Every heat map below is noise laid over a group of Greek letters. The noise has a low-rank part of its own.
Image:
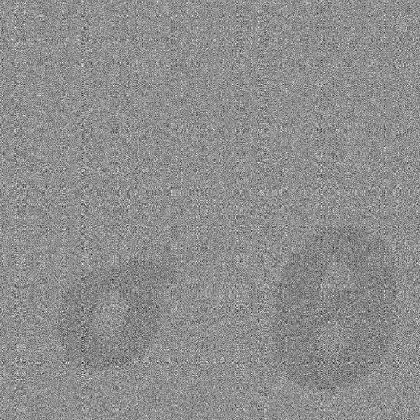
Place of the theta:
bottom right
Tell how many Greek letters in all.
2
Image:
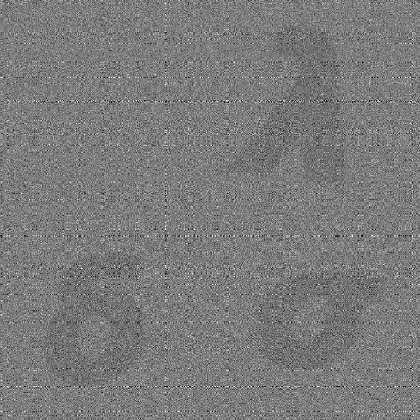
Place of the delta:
bottom left
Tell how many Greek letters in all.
3
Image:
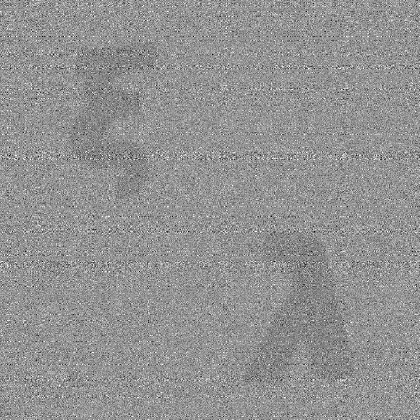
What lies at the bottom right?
lambda
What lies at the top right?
nothing
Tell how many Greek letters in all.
2
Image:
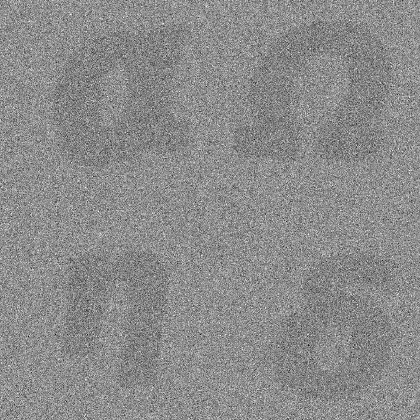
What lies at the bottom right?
delta
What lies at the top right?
omega
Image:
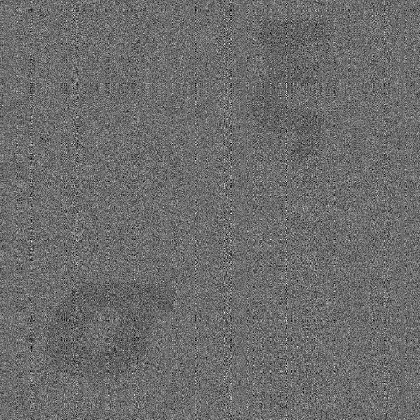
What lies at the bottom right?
nothing
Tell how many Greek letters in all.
2
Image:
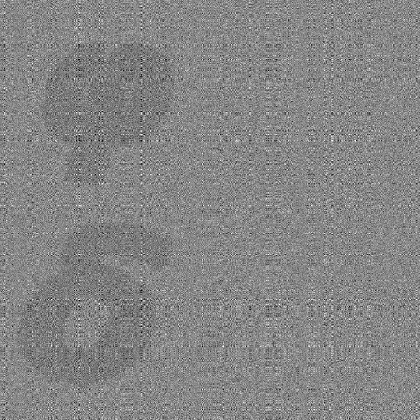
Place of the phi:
top left
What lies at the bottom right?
nothing
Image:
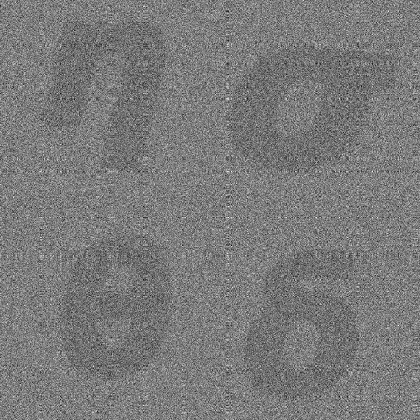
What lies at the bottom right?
delta
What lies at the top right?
sigma
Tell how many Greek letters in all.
4
